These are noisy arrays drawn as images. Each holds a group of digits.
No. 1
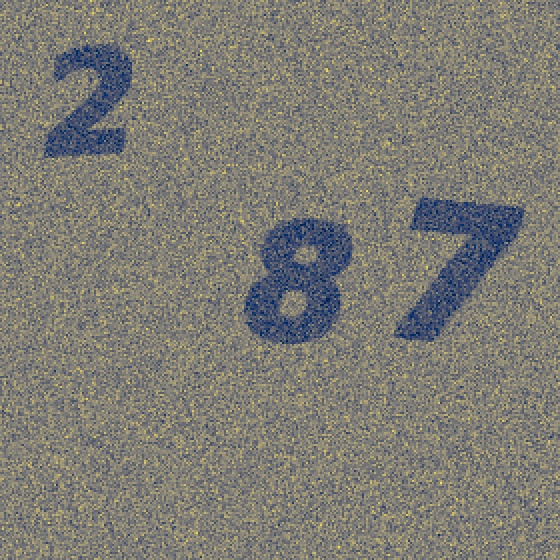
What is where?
top left: 2; centre: 8; middle right: 7
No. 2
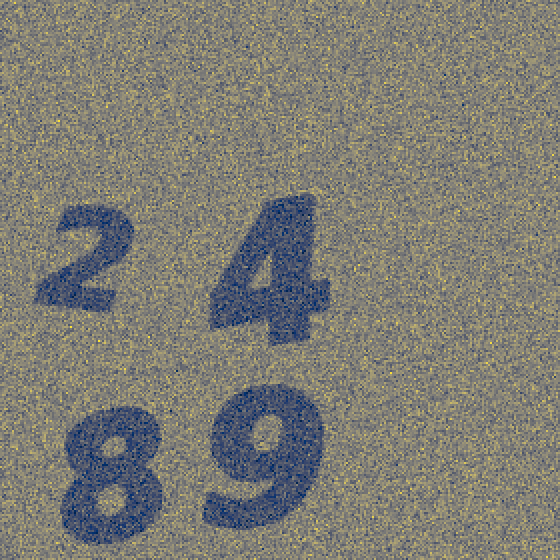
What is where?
middle left: 2; centre: 4; bottom left: 8; bottom middle: 9
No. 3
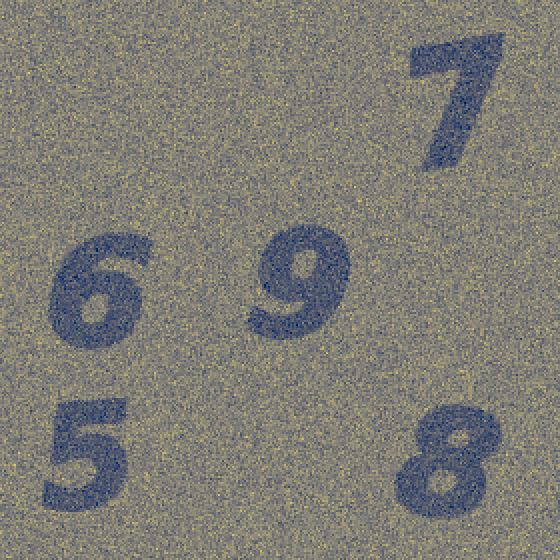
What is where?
top right: 7; middle left: 6; centre: 9; bottom left: 5; bottom right: 8
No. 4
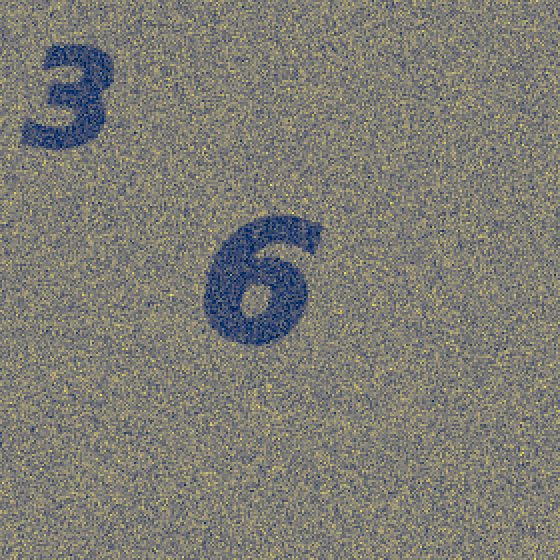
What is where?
top left: 3; centre: 6
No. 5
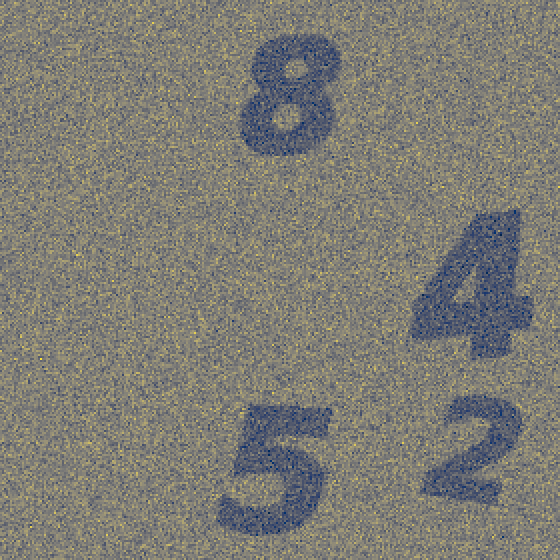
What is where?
top middle: 8; middle right: 4; bottom middle: 5; bottom right: 2
